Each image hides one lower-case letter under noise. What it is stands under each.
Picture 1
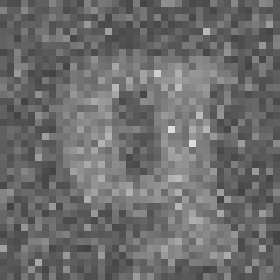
q
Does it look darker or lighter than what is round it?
lighter
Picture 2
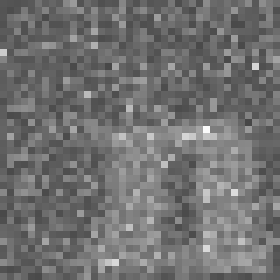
n
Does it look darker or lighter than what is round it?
lighter
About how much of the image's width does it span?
two thirds
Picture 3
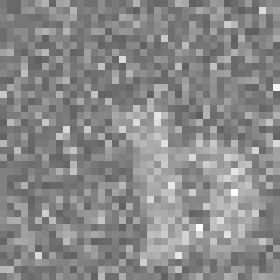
b
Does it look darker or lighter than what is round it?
lighter
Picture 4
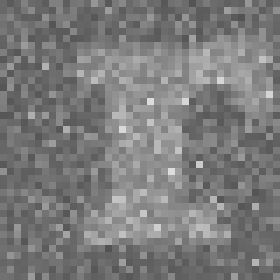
r
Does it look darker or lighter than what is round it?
lighter
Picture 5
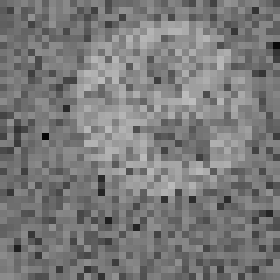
e
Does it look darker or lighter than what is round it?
lighter
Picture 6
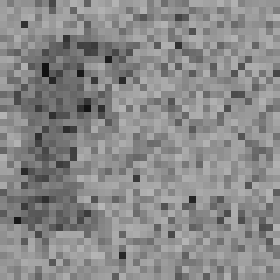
f
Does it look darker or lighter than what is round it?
darker
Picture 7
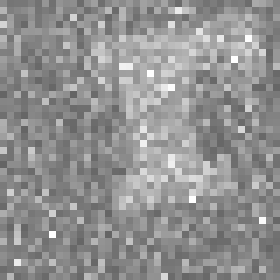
r
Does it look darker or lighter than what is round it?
lighter
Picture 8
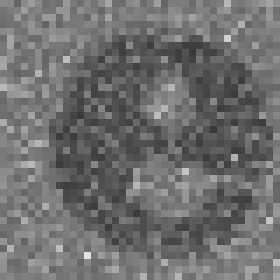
e
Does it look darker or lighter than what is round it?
darker
